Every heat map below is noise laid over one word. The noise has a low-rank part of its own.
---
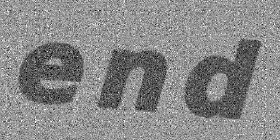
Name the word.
end
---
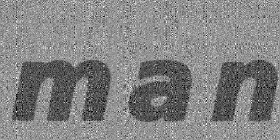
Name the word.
man
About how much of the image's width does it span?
nearly all
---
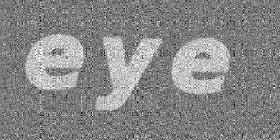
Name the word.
eye
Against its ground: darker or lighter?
lighter
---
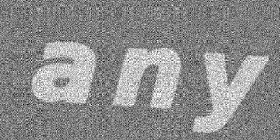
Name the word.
any
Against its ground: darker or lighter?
lighter
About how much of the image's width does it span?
nearly all
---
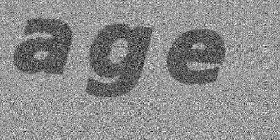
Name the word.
age
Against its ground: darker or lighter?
darker
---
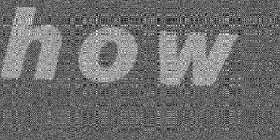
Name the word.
how
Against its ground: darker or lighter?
lighter
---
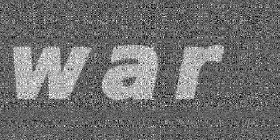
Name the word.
war
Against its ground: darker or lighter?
lighter
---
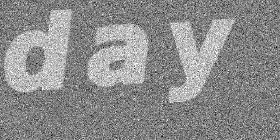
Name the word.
day
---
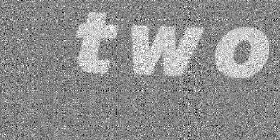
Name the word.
two
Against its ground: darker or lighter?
lighter
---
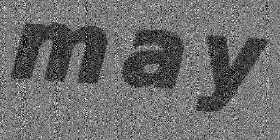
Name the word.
may
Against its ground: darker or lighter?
darker
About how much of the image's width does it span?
nearly all
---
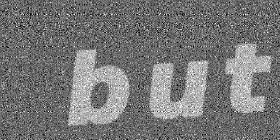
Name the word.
but
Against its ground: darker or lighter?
lighter
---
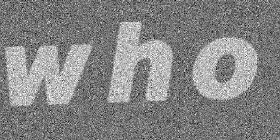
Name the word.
who
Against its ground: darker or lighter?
lighter
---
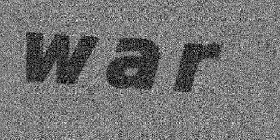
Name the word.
war
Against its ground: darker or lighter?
darker
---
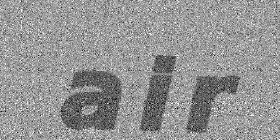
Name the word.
air
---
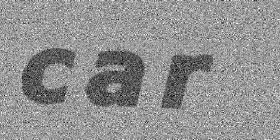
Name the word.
car
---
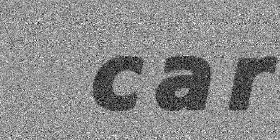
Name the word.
car
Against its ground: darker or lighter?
darker
